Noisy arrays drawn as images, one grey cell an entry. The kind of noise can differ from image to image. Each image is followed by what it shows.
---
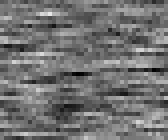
streaked along the rows
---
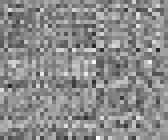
low rank plus noise
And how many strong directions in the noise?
one
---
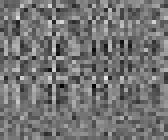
low rank plus noise
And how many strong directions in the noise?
one
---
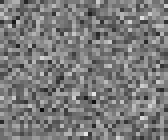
independent entries
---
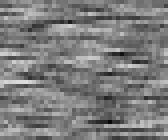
streaked along the rows
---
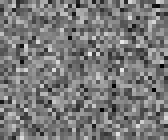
independent entries
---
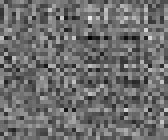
low rank plus noise
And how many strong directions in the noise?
one
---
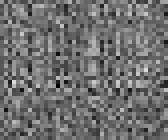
low rank plus noise
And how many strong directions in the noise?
one
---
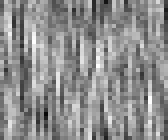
streaked along the columns
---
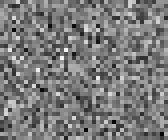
independent entries
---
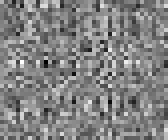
low rank plus noise
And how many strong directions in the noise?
two
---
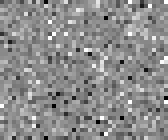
heavy tails
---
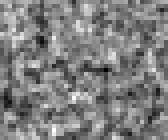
blotchy
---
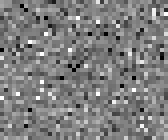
heavy tails
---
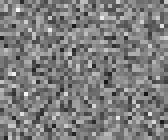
independent entries
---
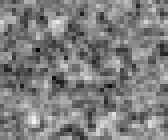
blotchy
